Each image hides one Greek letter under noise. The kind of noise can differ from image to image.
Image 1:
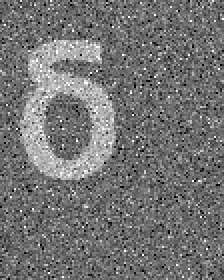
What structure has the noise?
heavy tails
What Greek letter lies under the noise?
delta
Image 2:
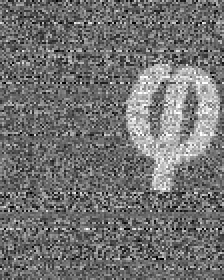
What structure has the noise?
rows of uneven size
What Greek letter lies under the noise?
phi
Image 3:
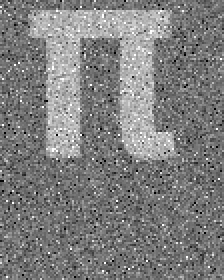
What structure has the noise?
heavy tails
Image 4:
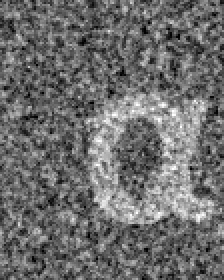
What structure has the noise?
blotchy
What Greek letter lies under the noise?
alpha
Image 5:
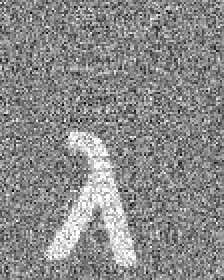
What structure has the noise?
low rank plus noise
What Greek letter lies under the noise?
lambda
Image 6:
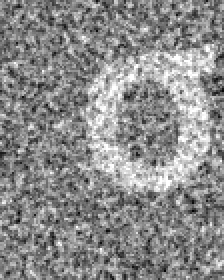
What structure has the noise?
blotchy
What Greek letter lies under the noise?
sigma
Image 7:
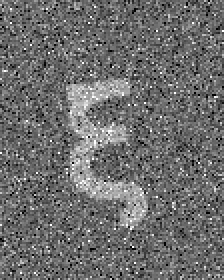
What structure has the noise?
heavy tails
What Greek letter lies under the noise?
xi
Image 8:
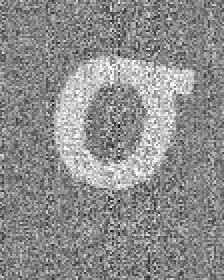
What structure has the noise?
columns of uneven size
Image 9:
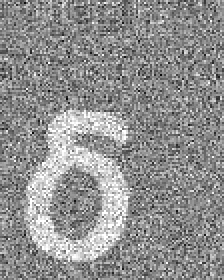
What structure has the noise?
low rank plus noise
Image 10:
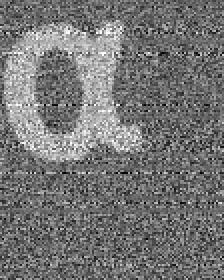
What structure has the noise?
rows of uneven size
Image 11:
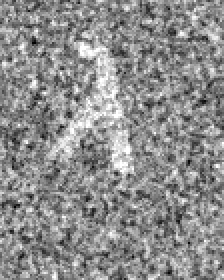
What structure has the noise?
blotchy
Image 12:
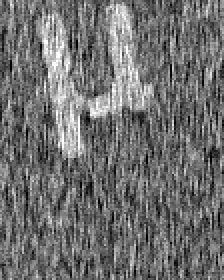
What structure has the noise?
streaked along the columns
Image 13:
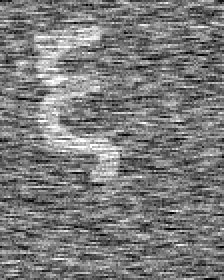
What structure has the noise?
streaked along the rows
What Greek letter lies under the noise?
xi
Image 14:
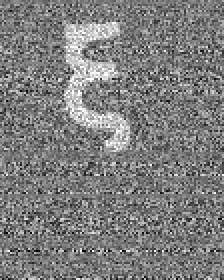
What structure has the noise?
rows of uneven size
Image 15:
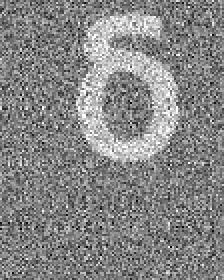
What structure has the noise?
low rank plus noise
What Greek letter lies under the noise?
delta
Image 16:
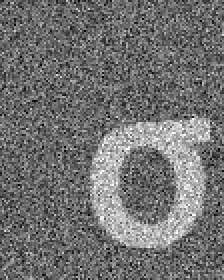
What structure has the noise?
independent entries
